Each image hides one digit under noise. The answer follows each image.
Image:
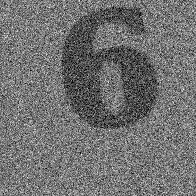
6
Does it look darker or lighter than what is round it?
darker
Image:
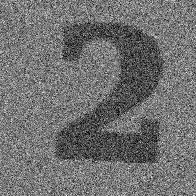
2
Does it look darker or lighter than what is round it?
darker
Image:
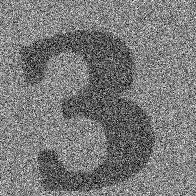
3
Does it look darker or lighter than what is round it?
darker
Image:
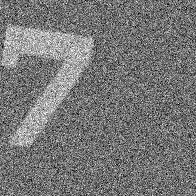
7
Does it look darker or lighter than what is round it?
lighter
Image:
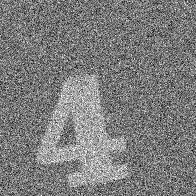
4
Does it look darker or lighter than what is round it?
lighter
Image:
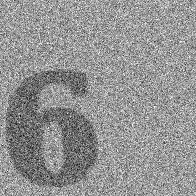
6
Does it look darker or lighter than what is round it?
darker
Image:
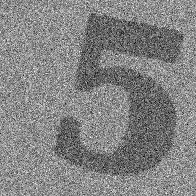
5
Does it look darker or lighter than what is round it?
darker
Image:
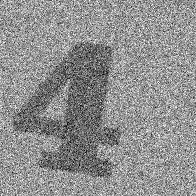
4
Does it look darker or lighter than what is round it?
darker
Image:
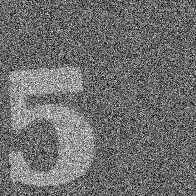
5
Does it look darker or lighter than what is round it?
lighter
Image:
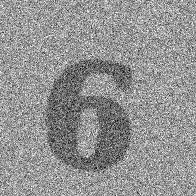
6
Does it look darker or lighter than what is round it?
darker
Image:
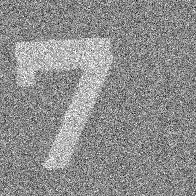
7
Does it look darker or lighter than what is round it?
lighter
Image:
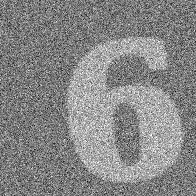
6
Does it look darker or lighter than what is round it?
lighter
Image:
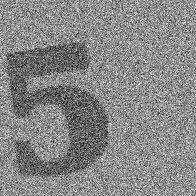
5
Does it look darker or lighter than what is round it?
darker
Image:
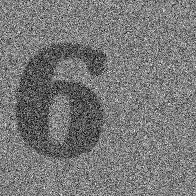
6
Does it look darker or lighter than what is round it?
darker
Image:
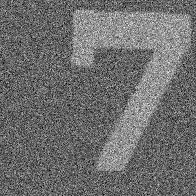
7
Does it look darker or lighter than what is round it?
lighter
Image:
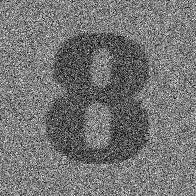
8
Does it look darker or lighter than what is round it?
darker
